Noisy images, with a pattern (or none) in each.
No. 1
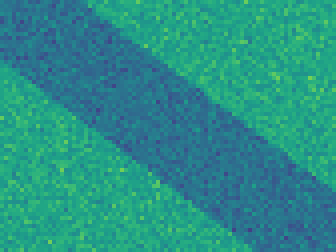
a diagonal band
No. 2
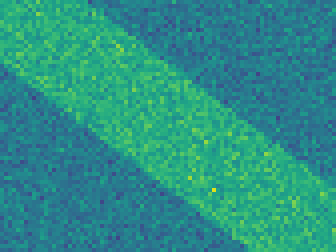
a diagonal band
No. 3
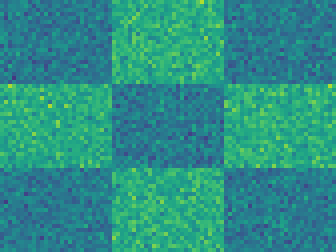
a checkerboard
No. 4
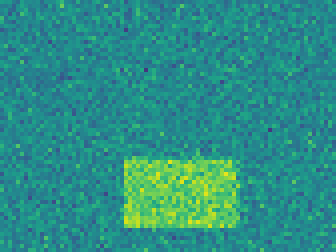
one block
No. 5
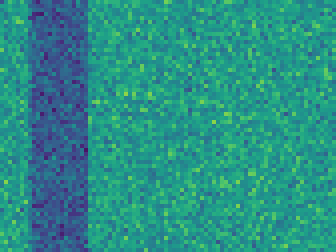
one band of columns
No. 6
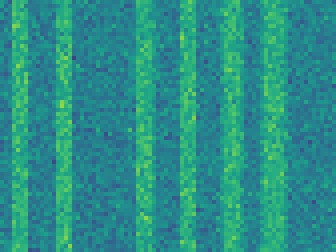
bands of columns
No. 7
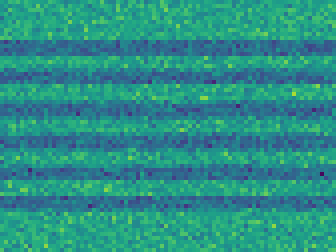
bands of rows
